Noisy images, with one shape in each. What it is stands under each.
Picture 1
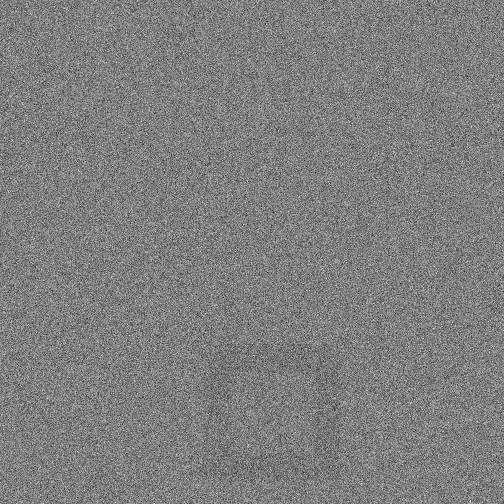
dark square frame, bottom middle
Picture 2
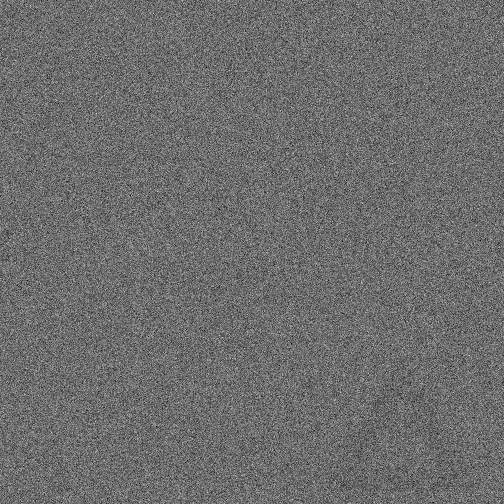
dark triangle frame, bottom right
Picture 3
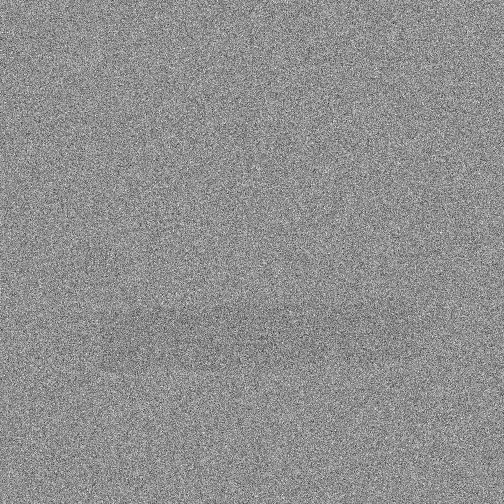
dark bar
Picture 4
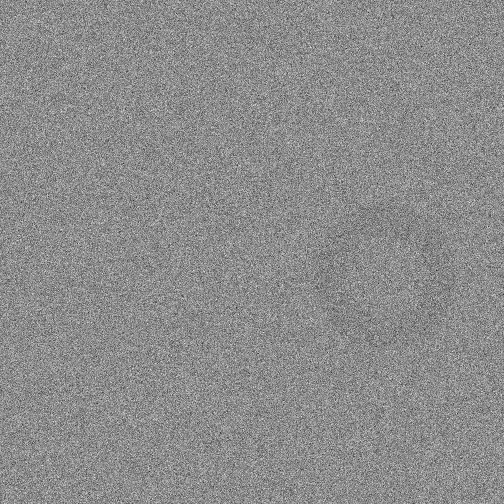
dark ring, middle right
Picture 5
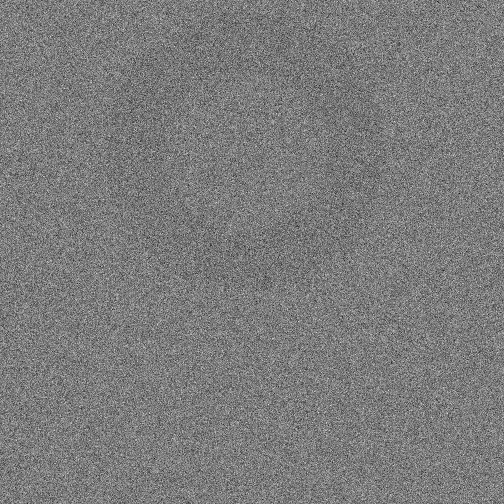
dark ring
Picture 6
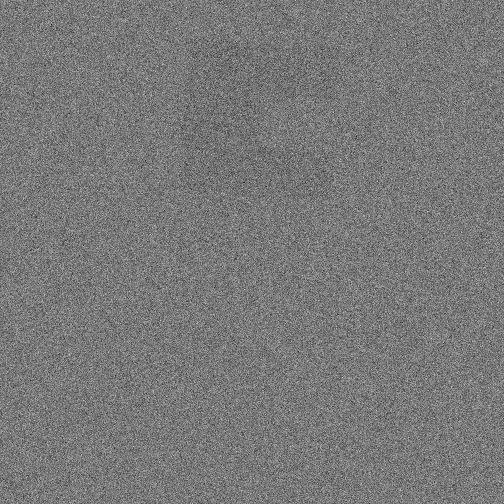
dark square with a notch, top middle
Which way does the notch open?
right
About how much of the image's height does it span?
a third
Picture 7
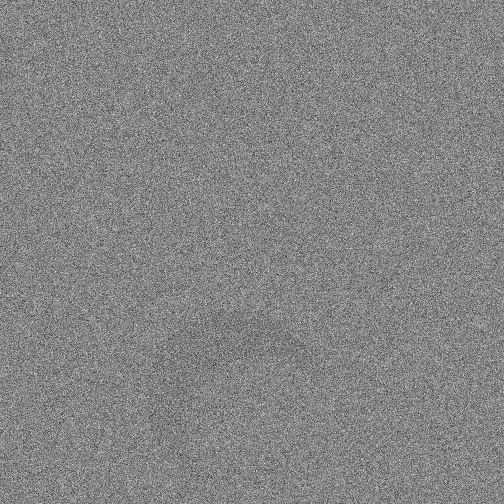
dark crescent, bottom middle
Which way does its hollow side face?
down and right
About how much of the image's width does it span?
a third
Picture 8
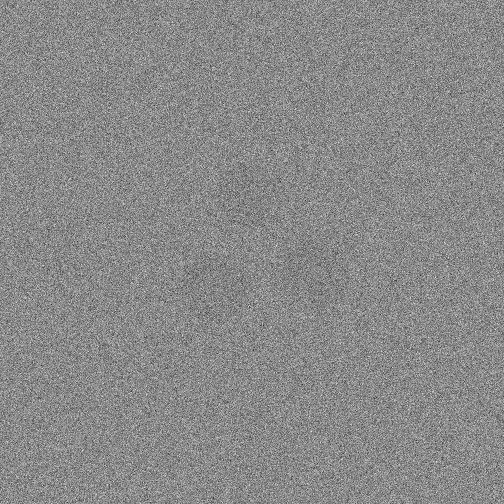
dark three dots, centre
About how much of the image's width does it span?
a third
